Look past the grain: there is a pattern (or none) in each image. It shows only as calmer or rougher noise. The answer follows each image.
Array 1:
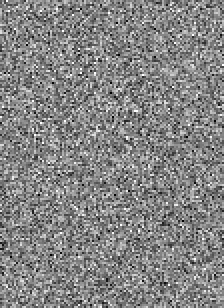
only noise
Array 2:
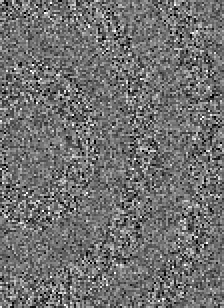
rings round one point
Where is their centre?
middle left
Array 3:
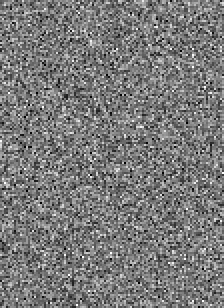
only noise
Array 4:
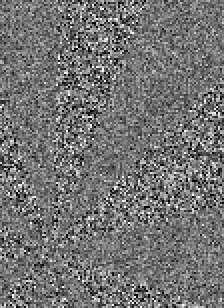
spokes from one point
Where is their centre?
bottom left
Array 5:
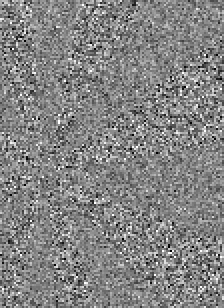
spokes from one point
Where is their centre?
middle left
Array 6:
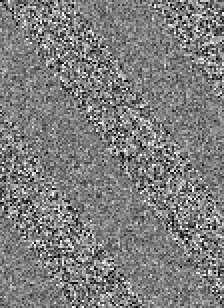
diagonal stripes
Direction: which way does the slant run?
top left to bottom right
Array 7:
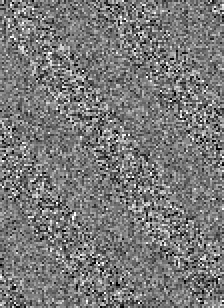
diagonal stripes
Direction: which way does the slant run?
top left to bottom right
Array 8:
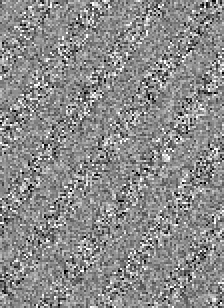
diagonal stripes
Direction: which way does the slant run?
bottom left to top right
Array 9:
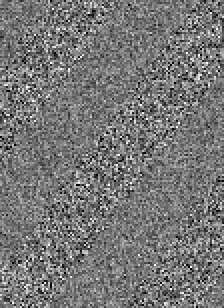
diagonal stripes
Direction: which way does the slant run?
bottom left to top right
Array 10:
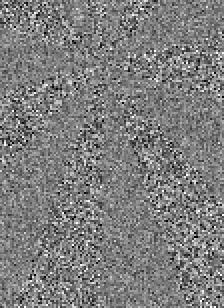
spokes from one point
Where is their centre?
top middle
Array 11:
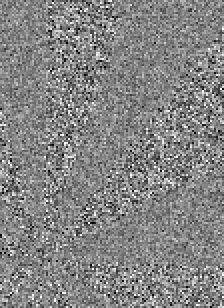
spokes from one point
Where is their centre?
bottom left
